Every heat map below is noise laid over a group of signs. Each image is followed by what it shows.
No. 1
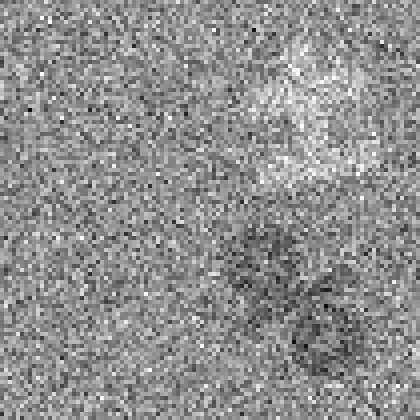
top right: light plus-minus sign; bottom right: dark percent sign
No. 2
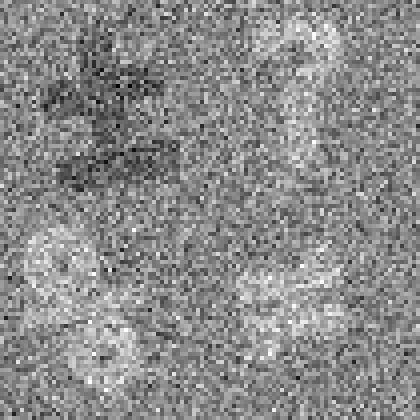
top left: dark plus-minus sign; top right: light question mark; bottom left: light percent sign; bottom right: light not-equal sign
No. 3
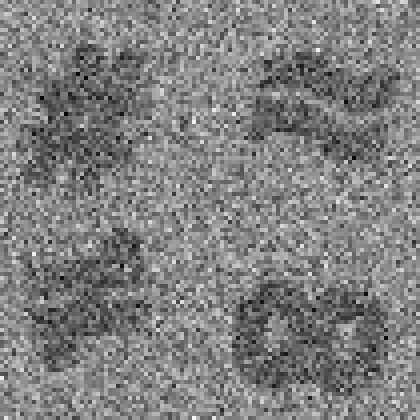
top left: dark hash sign; top right: dark approximately sign; bottom left: dark not-equal sign; bottom right: dark infinity sign
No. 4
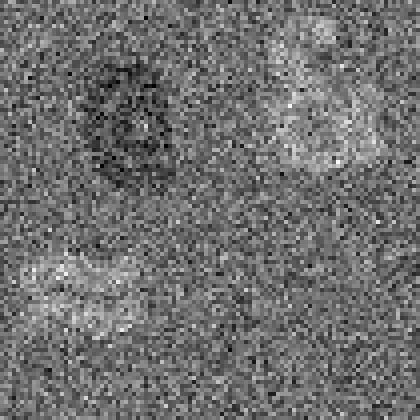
top left: dark at sign; top right: light ampersand; bottom left: light approximately sign
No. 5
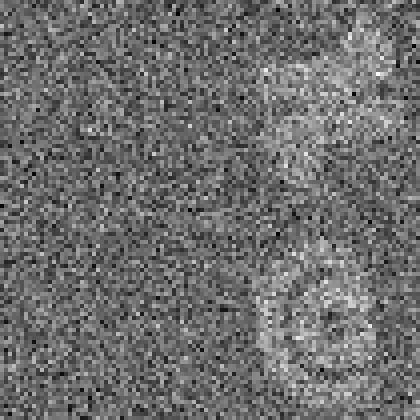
top right: light not-equal sign; bottom right: light at sign
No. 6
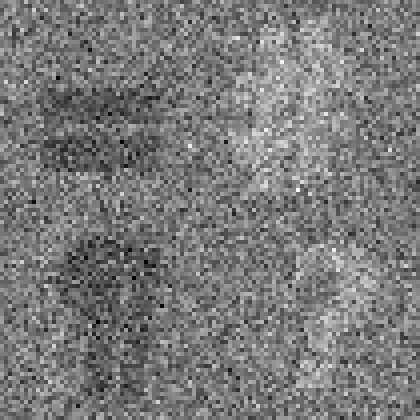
top left: dark equals sign; top right: light hash sign; bottom left: dark pilcrow; bottom right: light question mark
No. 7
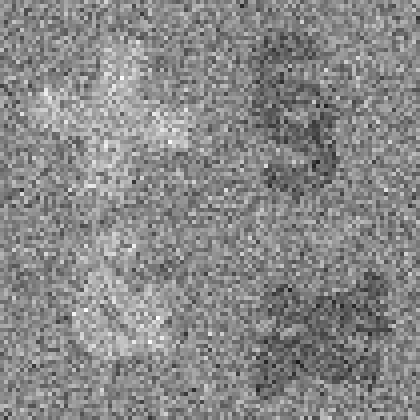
top left: light plus sign; top right: dark section sign; bottom left: light ampersand; bottom right: dark not-equal sign
